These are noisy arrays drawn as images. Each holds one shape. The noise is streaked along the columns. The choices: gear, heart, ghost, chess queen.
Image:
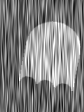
light ghost
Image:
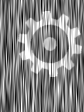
light gear
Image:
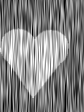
light heart
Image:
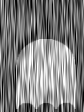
light ghost
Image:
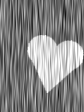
light heart
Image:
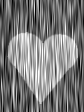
light heart
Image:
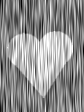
light heart
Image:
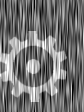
light gear
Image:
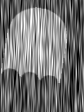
light ghost
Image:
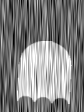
light ghost
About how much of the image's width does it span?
two thirds
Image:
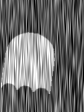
light ghost
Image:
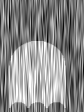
light ghost
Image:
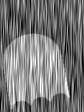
light ghost
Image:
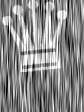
light chess queen
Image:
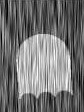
light ghost
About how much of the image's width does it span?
two thirds
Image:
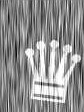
light chess queen
